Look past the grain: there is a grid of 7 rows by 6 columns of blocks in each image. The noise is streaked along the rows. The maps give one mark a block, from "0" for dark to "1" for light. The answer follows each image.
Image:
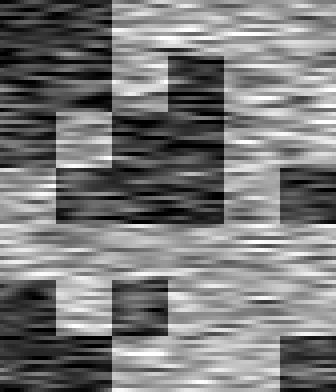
0 0 1 1 1 1
0 0 1 0 1 1
0 1 0 0 1 1
1 0 0 0 1 0
1 1 1 1 1 1
0 1 0 1 1 1
0 0 1 1 1 0
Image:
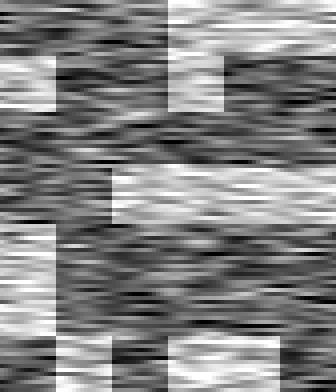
0 0 0 1 1 1
1 0 0 1 0 0
0 0 0 0 0 0
0 0 1 1 1 1
1 0 0 0 0 0
1 0 0 0 0 0
0 1 0 1 1 0
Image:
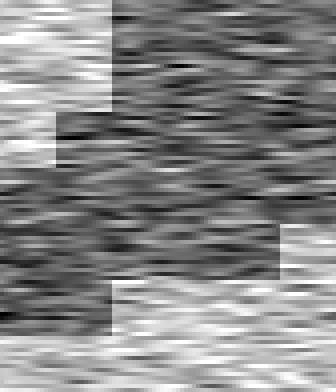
1 1 0 0 0 0
1 1 0 0 0 0
1 0 0 0 0 0
0 0 0 0 0 0
0 0 0 0 0 1
0 0 1 1 1 1
1 1 1 1 1 1
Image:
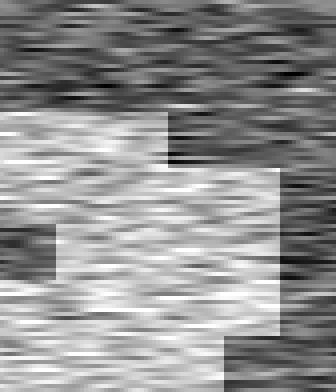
0 0 0 0 0 0
0 0 0 0 0 0
1 1 1 0 0 0
1 1 1 1 1 0
0 1 1 1 1 0
1 1 1 1 1 0
1 1 1 1 0 0
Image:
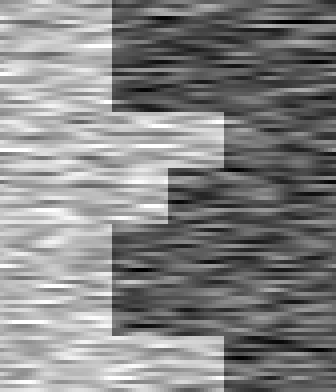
1 1 0 0 0 0
1 1 0 0 0 0
1 1 1 1 0 0
1 1 1 0 0 0
1 1 0 0 0 0
1 1 0 0 0 0
1 1 1 1 0 0
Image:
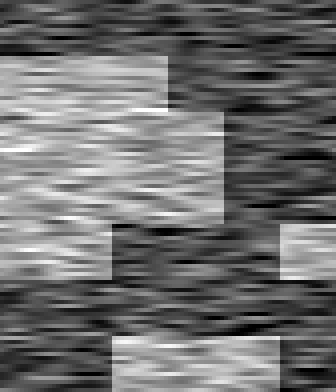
0 0 0 0 0 0
1 1 1 0 0 0
1 1 1 1 0 0
1 1 1 1 0 0
1 1 0 0 0 1
0 0 0 0 0 0
0 0 1 1 1 0
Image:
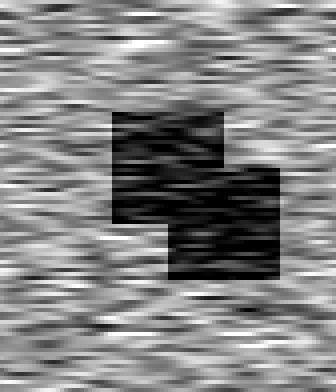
1 1 1 1 1 1
1 1 1 1 1 1
1 1 0 0 1 1
1 1 0 0 0 1
1 1 1 0 0 1
1 1 1 1 1 1
1 1 1 1 1 1
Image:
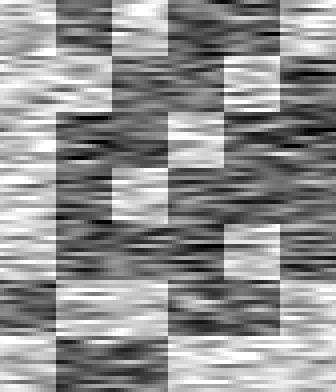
1 0 1 0 0 1
1 1 0 0 1 0
1 0 0 1 0 0
1 0 1 0 0 0
1 0 0 0 1 0
0 1 1 0 0 1
1 0 0 1 1 1
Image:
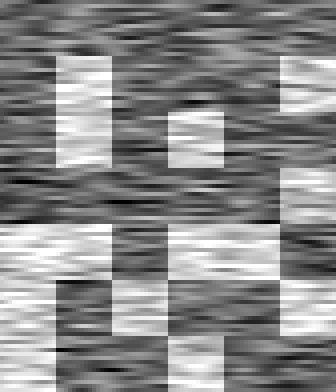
0 0 0 0 0 0
0 1 0 0 0 1
0 1 0 1 0 0
0 0 0 0 0 1
1 1 0 1 1 0
1 0 1 0 0 1
1 0 0 1 0 0
